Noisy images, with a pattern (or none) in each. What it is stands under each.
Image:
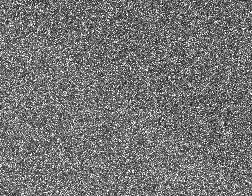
a sharp edge
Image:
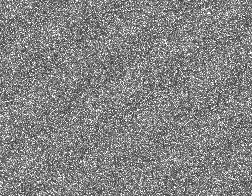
diagonal stripes
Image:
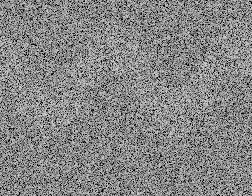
a wavy band
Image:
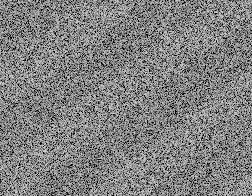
diagonal stripes
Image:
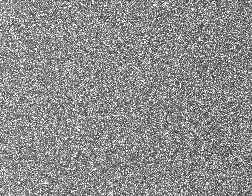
a smooth slope
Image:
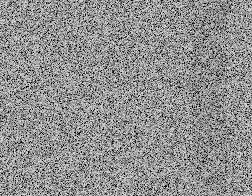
one vertical stripe
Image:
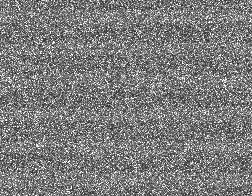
horizontal stripes
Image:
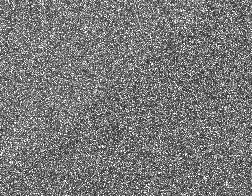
a sharp edge
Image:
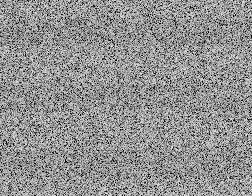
horizontal stripes
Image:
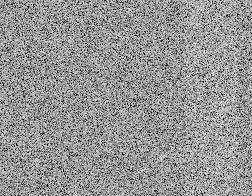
one vertical stripe
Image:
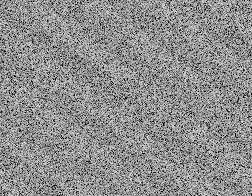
diagonal stripes
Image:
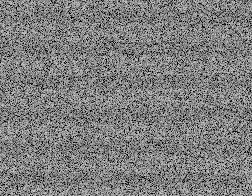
horizontal stripes
